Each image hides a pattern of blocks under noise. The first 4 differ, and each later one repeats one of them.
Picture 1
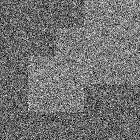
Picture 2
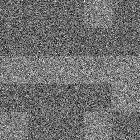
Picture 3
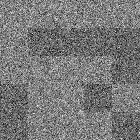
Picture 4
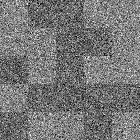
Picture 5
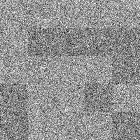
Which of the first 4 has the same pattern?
3
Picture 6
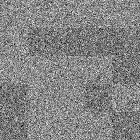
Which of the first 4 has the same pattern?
3
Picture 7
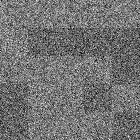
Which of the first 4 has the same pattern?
3
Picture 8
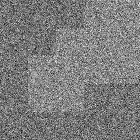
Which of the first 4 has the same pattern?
1
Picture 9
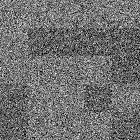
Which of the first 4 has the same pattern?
3
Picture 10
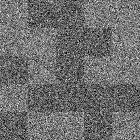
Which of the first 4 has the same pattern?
4
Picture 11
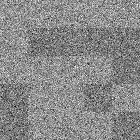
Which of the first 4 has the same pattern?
3
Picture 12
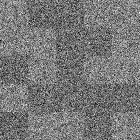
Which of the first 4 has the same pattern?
4
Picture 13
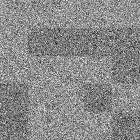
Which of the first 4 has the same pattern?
3
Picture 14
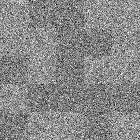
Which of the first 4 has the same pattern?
4
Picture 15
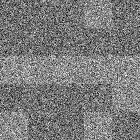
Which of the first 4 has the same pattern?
2
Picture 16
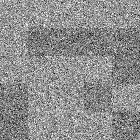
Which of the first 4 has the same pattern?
3
